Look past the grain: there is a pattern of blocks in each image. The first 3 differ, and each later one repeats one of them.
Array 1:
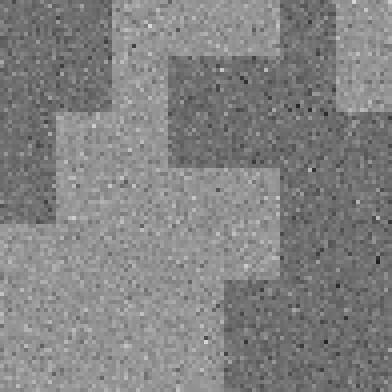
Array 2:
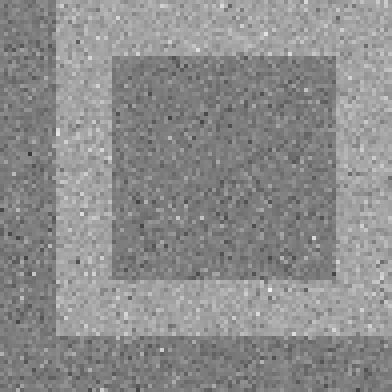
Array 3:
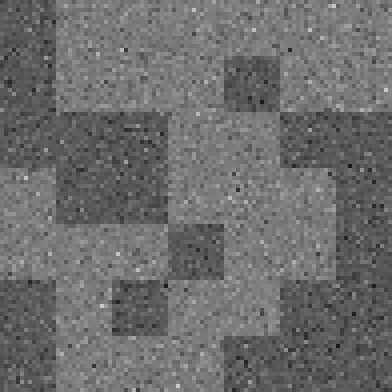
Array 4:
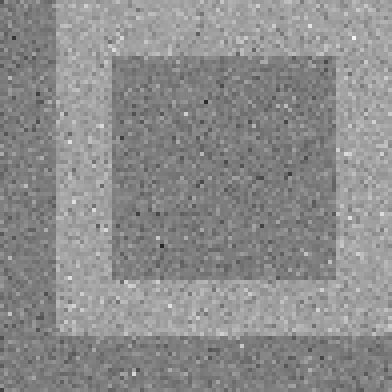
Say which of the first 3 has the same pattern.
2
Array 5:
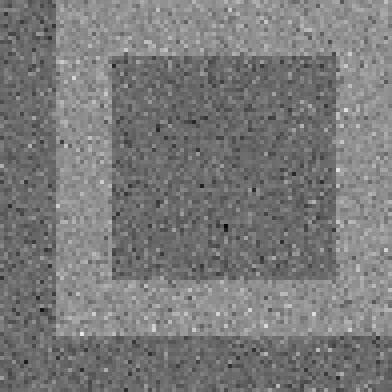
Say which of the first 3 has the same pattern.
2
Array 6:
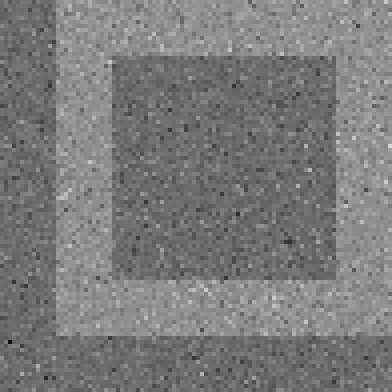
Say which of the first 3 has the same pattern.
2
